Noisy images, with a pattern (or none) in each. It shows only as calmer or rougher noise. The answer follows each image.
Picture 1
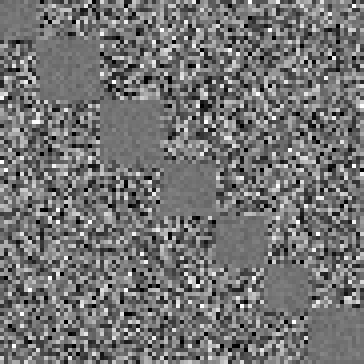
blocks along the diagonal
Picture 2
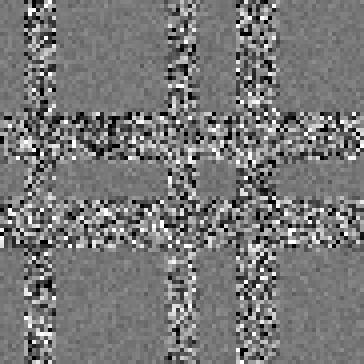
bands of rows crossing bands of columns
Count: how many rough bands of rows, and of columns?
2 and 3
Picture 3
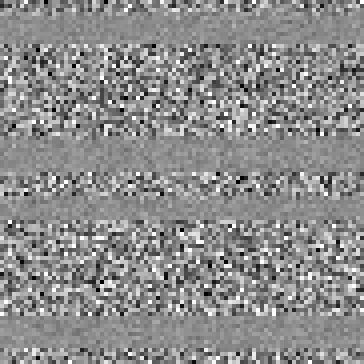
bands of rows
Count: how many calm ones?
4
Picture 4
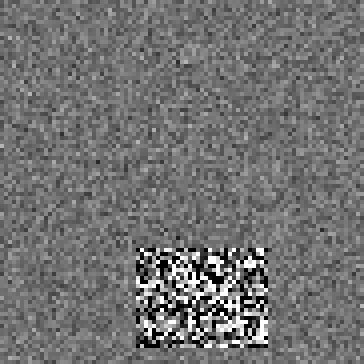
one block
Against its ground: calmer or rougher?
rougher
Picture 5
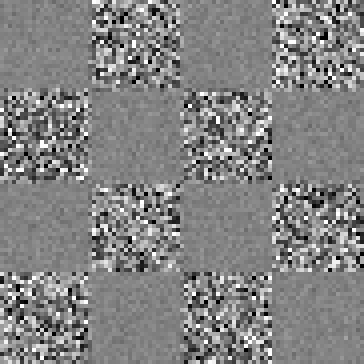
a checkerboard
